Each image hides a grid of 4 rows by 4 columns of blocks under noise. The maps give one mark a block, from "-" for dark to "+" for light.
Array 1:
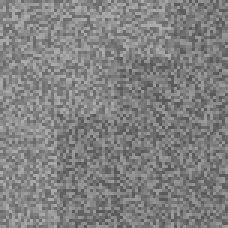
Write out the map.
+ + + -
+ + - -
+ - - -
+ - - -
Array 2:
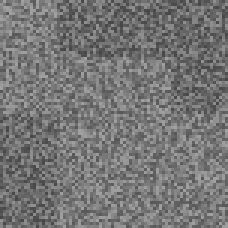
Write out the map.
+ - - -
+ + + -
- + + +
- + + +
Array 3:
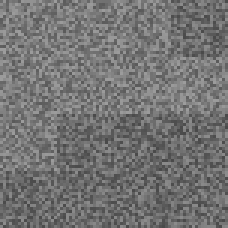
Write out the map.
+ + + -
+ + + +
+ - - -
- - - -
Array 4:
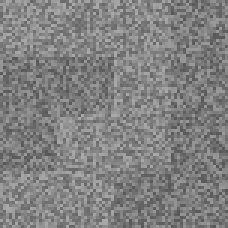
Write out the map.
+ + + -
- - + -
- + + -
+ + - -
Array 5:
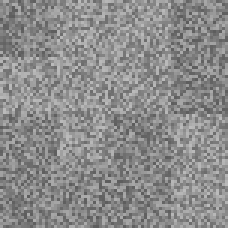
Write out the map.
- + + -
+ + + -
- + - +
- - - +
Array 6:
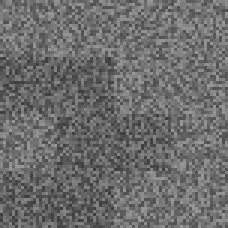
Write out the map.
+ + + +
- - + +
+ - - +
- - + +
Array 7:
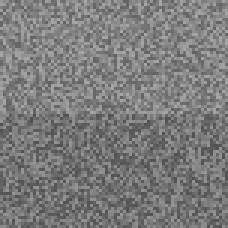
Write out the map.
+ + + +
+ + + +
- - - -
- - - -
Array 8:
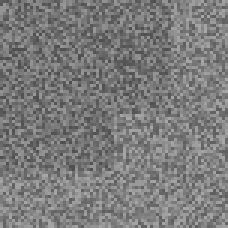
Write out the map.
- - - +
- - - +
- - + +
+ + + +
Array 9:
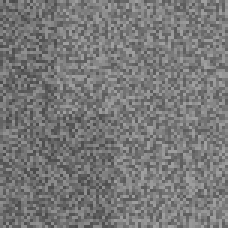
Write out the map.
- + + +
- + + +
- - + +
- - + +
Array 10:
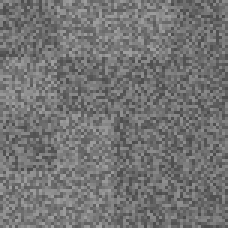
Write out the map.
- + + -
+ - - -
- + - -
+ + - -
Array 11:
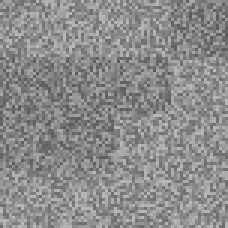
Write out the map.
+ + + -
- - - +
- - + +
+ + + +
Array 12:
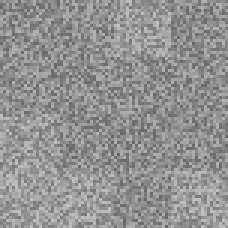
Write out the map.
- - + -
- - - -
+ - - -
+ + - +
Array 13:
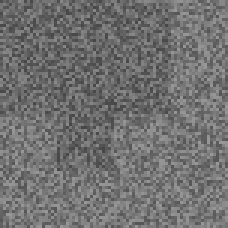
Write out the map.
- - - +
- - - +
+ - + +
+ + + +
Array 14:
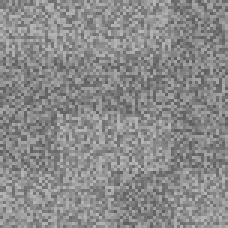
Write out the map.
+ + + -
- - - -
- + + -
+ + - +
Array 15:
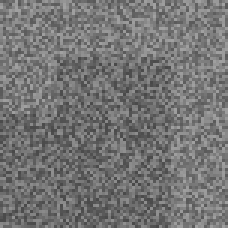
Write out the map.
+ + + +
+ - - +
- - - +
- - - +
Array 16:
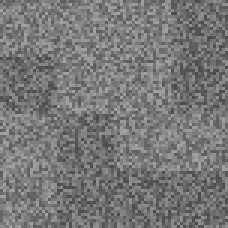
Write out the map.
+ + + -
- + + -
+ - + +
+ - - -
